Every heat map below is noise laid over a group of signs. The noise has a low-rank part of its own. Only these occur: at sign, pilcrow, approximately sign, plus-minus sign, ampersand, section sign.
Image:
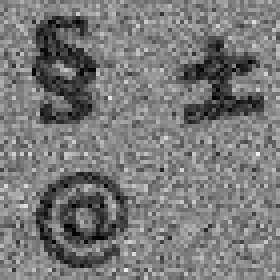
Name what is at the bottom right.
nothing
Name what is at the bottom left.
at sign
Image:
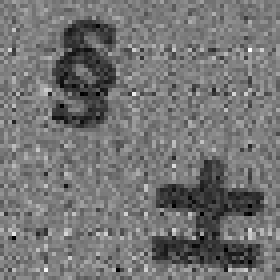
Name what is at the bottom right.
plus-minus sign
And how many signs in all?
2
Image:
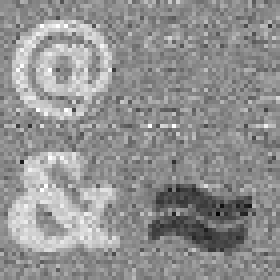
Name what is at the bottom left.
ampersand
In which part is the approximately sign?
bottom right
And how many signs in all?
3
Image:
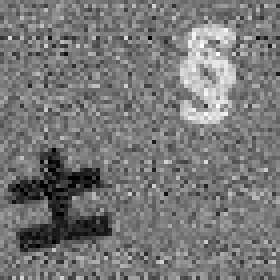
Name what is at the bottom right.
nothing
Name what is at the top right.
section sign
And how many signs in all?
2
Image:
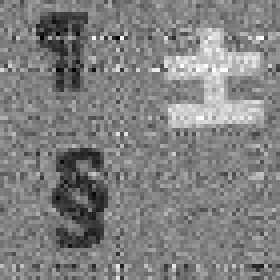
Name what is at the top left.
pilcrow
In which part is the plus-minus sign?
top right
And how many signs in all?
3
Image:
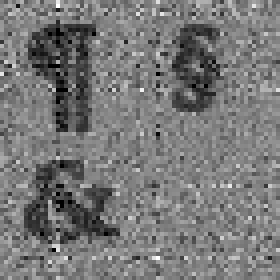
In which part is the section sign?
top right
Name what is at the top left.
pilcrow
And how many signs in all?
3
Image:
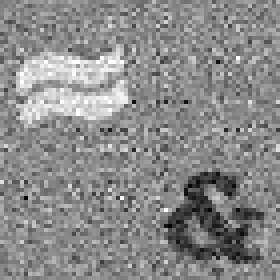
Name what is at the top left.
approximately sign
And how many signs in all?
2
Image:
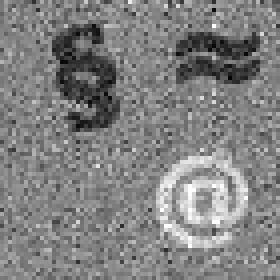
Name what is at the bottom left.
nothing
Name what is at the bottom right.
at sign
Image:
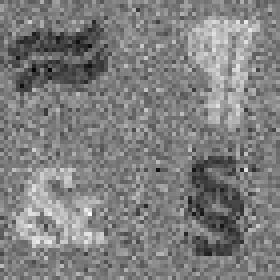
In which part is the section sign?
bottom right
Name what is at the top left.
approximately sign
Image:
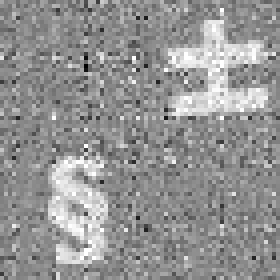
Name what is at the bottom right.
nothing
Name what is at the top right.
plus-minus sign
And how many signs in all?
2
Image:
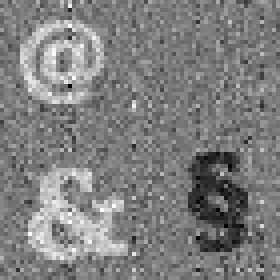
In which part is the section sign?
bottom right
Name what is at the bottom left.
ampersand
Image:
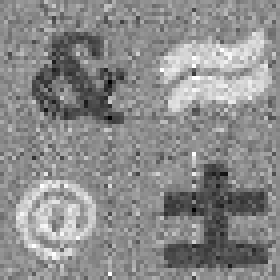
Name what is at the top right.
approximately sign
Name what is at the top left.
ampersand
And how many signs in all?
4
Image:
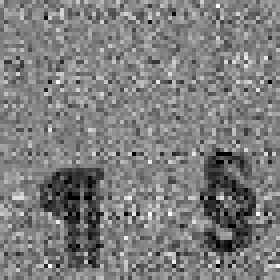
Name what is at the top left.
nothing
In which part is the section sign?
bottom right
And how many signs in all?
2
